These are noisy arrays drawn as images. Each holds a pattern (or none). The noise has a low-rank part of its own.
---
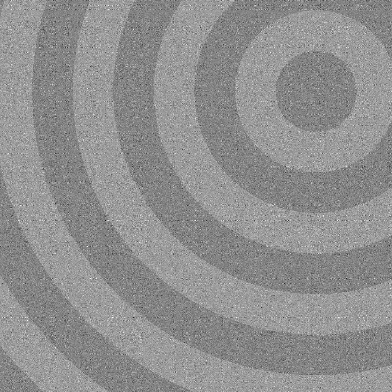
rings round one point
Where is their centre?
top right
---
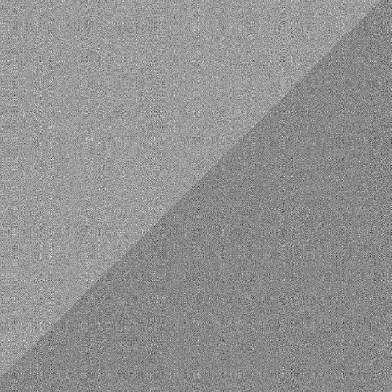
a sharp edge
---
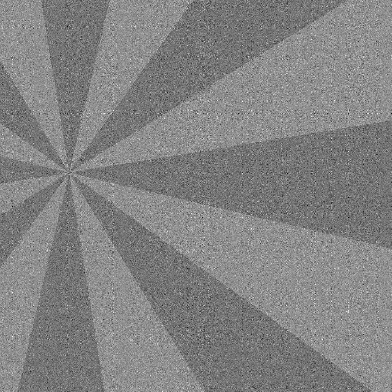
spokes from one point
